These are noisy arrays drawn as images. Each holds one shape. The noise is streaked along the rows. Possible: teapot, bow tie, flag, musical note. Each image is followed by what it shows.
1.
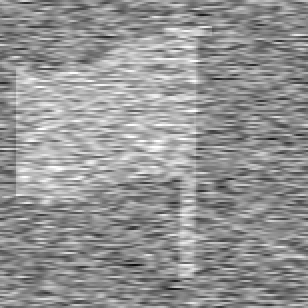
flag
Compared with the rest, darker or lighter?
lighter
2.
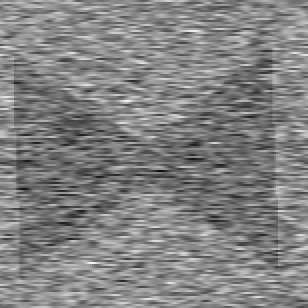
bow tie
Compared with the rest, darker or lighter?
darker
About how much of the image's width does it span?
nearly all
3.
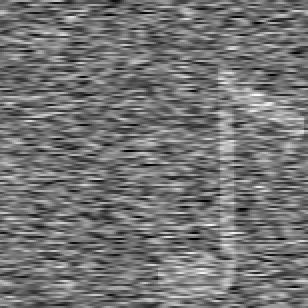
musical note
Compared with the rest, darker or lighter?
lighter
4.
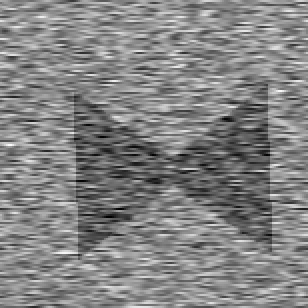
bow tie
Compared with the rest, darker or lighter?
darker
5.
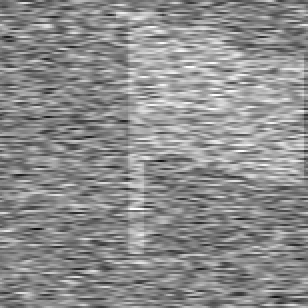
flag
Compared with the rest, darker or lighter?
lighter
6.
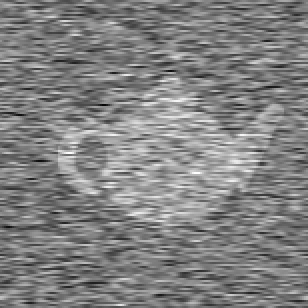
teapot
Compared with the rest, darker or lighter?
lighter
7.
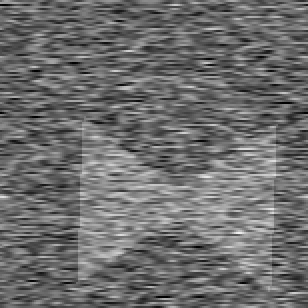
bow tie
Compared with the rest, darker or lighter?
lighter
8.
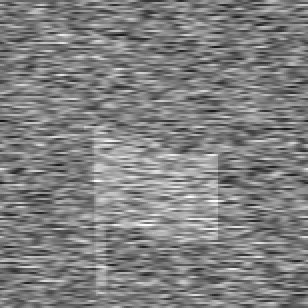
flag
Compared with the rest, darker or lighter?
lighter
